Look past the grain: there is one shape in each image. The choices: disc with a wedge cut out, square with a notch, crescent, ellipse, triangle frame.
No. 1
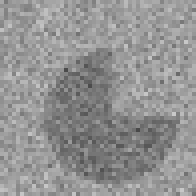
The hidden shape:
disc with a wedge cut out
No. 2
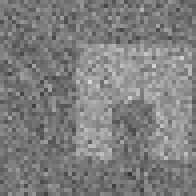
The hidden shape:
square with a notch
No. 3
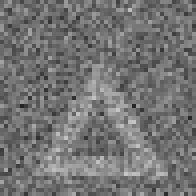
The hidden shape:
triangle frame
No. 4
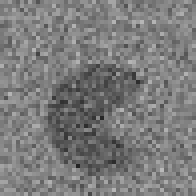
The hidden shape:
disc with a wedge cut out
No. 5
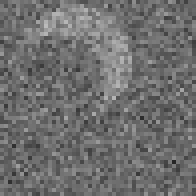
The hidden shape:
crescent
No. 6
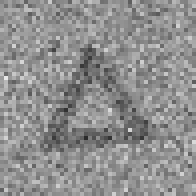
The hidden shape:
triangle frame
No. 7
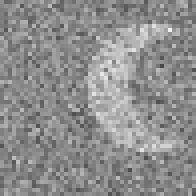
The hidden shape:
crescent
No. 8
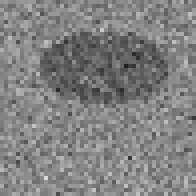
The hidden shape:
ellipse
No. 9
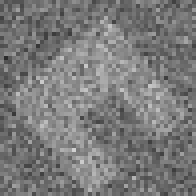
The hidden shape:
square with a notch
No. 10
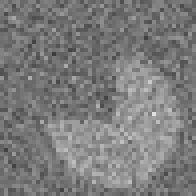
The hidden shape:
disc with a wedge cut out
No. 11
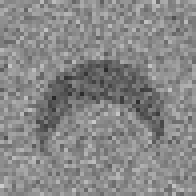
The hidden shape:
crescent
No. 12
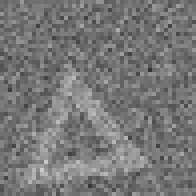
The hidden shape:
triangle frame
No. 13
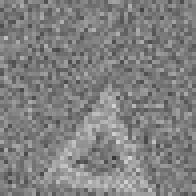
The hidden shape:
triangle frame
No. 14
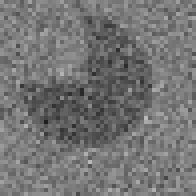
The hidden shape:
disc with a wedge cut out
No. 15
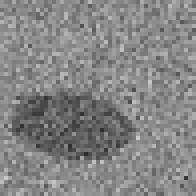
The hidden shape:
ellipse
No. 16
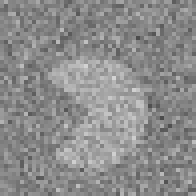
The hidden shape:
disc with a wedge cut out
